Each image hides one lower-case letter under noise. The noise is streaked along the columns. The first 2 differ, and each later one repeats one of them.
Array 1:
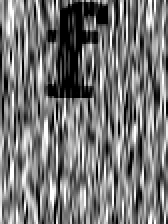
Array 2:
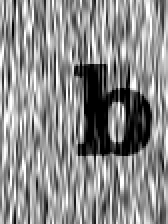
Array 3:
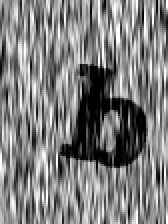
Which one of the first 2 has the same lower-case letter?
2
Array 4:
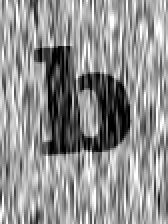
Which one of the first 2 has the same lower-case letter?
2
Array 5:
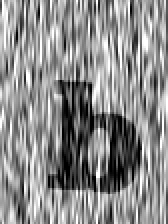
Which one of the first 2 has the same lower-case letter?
2
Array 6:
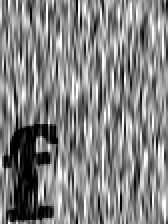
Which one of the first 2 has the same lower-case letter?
1
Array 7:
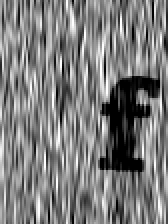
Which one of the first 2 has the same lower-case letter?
1
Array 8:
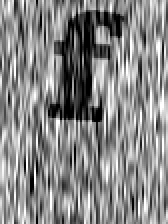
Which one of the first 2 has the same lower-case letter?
1
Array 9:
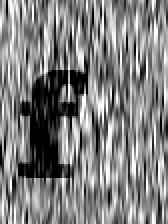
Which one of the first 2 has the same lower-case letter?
1
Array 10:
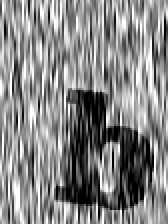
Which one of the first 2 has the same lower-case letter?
2
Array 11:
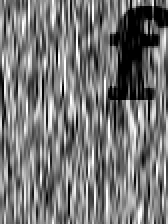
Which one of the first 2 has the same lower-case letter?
1
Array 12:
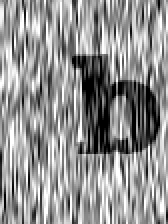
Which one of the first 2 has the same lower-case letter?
2
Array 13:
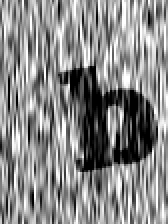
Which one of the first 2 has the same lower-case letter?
2
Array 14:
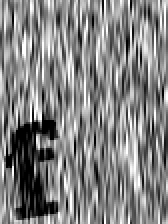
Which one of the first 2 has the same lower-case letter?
1
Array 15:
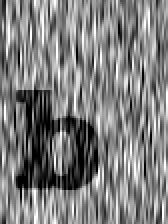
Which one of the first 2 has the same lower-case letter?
2
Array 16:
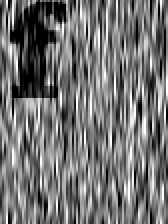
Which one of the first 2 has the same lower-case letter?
1
